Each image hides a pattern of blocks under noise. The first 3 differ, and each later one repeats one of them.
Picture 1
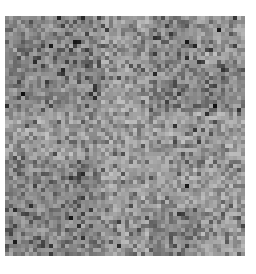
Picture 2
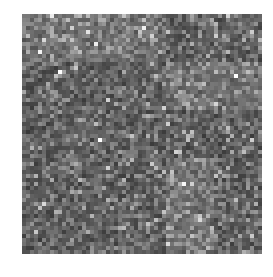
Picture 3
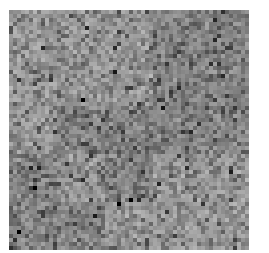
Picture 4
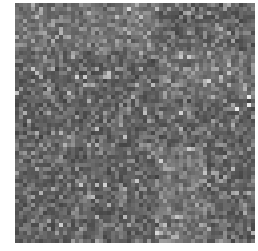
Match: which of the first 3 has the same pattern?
2
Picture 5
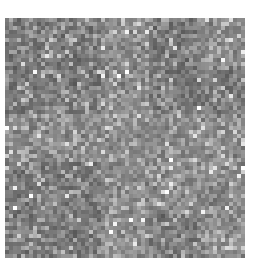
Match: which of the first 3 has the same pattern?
1
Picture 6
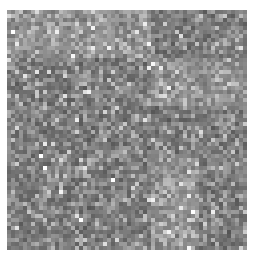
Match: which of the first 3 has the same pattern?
2
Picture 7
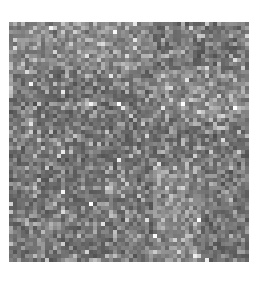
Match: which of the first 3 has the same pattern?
2
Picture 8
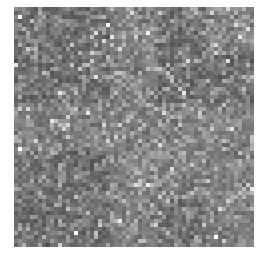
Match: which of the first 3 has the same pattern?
1
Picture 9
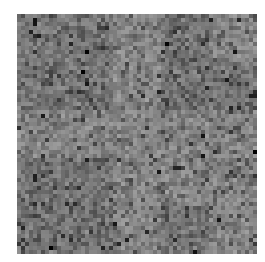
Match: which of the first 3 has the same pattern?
1
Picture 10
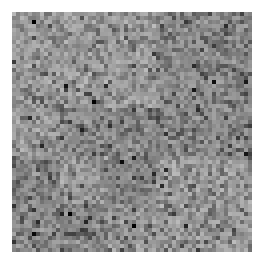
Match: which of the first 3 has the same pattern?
3
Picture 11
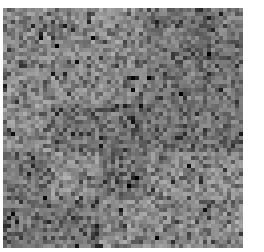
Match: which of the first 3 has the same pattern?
3
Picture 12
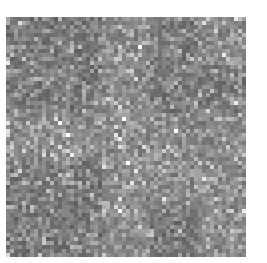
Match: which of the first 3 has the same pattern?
1
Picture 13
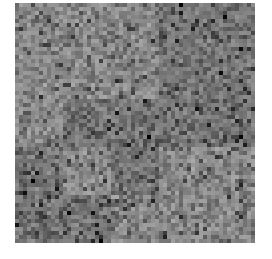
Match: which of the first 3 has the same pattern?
3
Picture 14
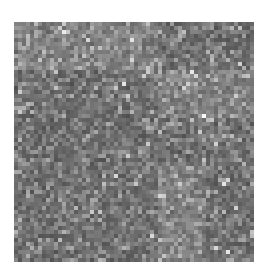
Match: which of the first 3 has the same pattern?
2
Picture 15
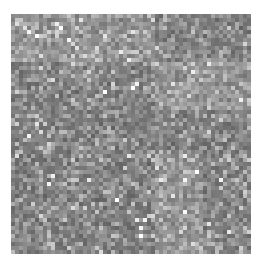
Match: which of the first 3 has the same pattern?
2
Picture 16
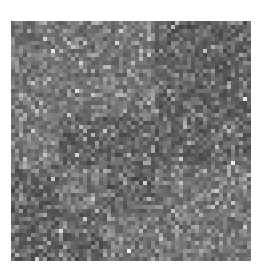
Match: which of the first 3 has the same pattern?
3
